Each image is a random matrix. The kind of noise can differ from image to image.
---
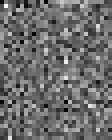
low rank plus noise
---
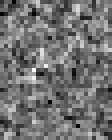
blotchy
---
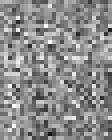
low rank plus noise
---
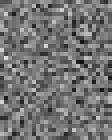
low rank plus noise
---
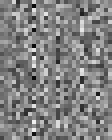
columns of uneven size
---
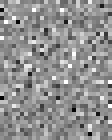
heavy tails
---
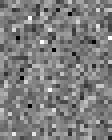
heavy tails
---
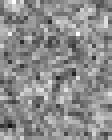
blotchy
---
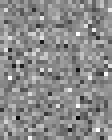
heavy tails
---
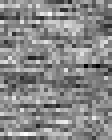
streaked along the rows
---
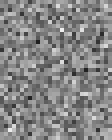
independent entries
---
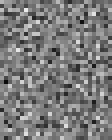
independent entries
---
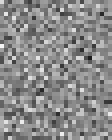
low rank plus noise
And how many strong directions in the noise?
five to eight
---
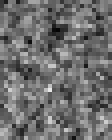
blotchy
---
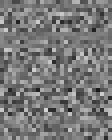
rows of uneven size
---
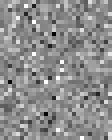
heavy tails
